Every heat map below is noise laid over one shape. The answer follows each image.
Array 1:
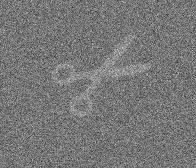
pair of scissors
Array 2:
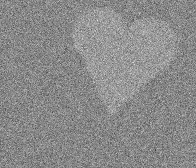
heart
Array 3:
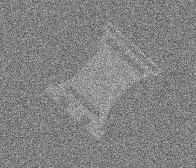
chess rook
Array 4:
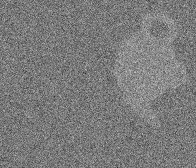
teapot
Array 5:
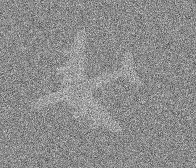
airplane
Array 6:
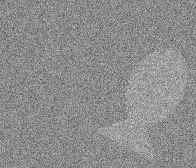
fish
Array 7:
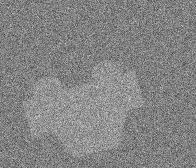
car
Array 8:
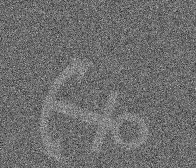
anchor
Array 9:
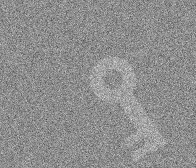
key
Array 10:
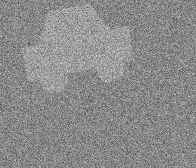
car
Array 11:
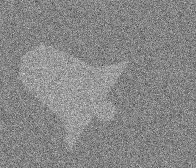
bell
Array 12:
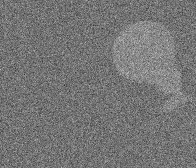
pear
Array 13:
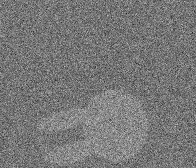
rabbit's head
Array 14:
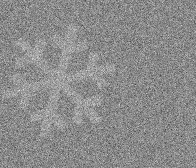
snowflake
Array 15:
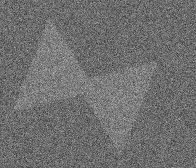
bow tie
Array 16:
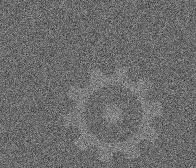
gear
